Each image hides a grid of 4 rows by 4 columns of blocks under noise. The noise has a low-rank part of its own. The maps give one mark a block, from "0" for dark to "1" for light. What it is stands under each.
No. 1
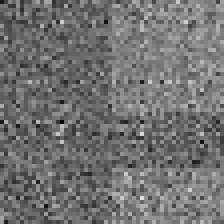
0 0 1 1
0 0 1 1
0 0 0 0
0 0 1 1
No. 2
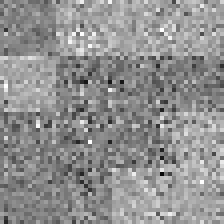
0 1 1 1
1 0 0 0
0 0 0 1
0 0 1 1
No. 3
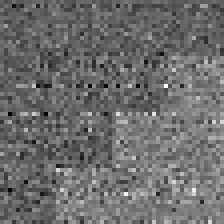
0 0 0 0
0 0 0 1
0 0 1 1
0 1 1 1
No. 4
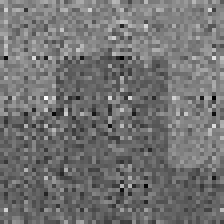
1 1 1 1
1 0 0 1
0 0 0 1
0 0 0 0
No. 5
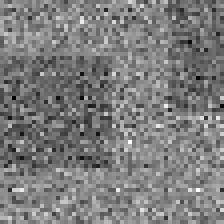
1 1 1 0
0 0 1 0
0 0 1 1
1 1 1 1
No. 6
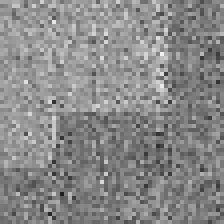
1 1 1 0
1 1 1 0
1 0 0 0
0 0 0 0
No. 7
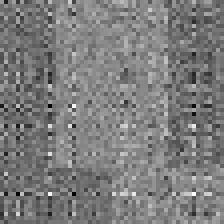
0 1 1 0
0 1 1 0
0 1 1 0
0 0 1 1
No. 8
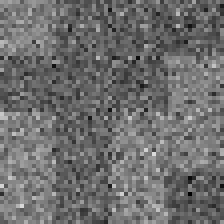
1 0 0 0
0 0 0 1
1 0 1 1
1 0 1 0
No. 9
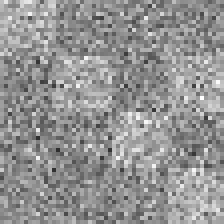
1 0 0 0
0 1 0 1
0 0 1 0
0 0 0 1
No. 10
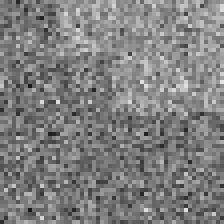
0 1 1 1
0 0 1 1
0 0 0 0
0 0 0 0
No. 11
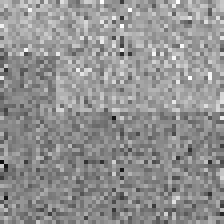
1 1 1 1
0 1 1 1
0 0 0 0
0 0 0 0
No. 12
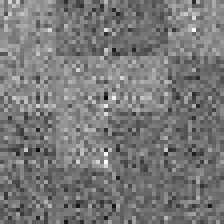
1 0 0 1
1 1 1 0
0 1 0 0
0 0 0 0
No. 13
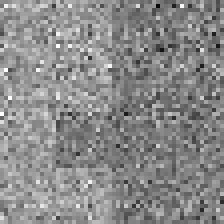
1 1 0 0
1 1 0 0
1 0 0 0
1 1 0 0
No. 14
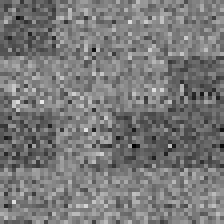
0 1 1 1
1 1 1 0
0 1 0 0
1 1 1 1
